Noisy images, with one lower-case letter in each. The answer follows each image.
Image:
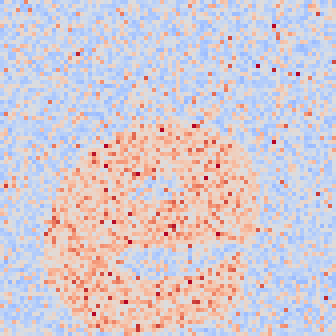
e
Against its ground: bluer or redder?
redder
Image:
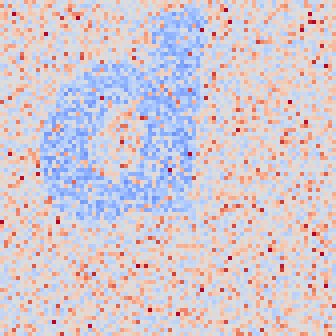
d
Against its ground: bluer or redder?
bluer
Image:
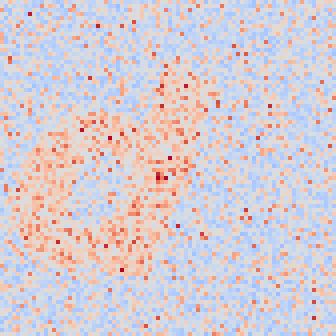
d
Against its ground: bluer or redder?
redder
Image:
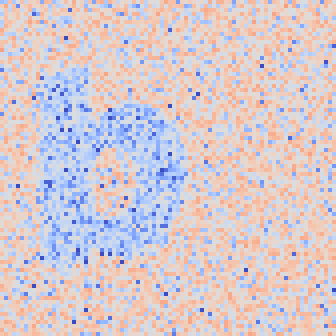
b
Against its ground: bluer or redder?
bluer
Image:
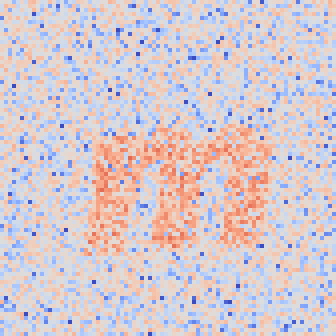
m
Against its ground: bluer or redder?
redder
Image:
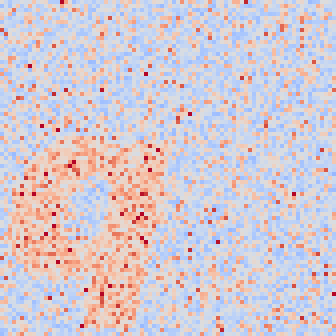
q
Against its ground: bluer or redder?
redder
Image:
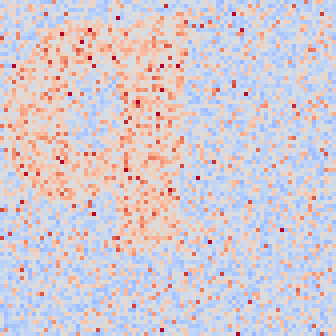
q
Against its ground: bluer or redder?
redder
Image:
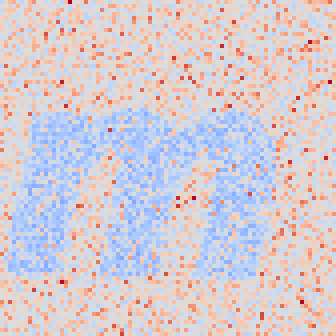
m
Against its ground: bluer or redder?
bluer
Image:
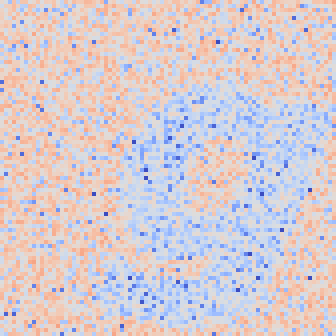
g
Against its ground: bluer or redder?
bluer
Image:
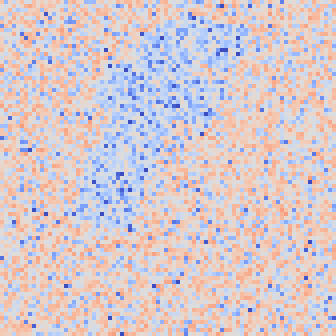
f
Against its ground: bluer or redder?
bluer
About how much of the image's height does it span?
two thirds
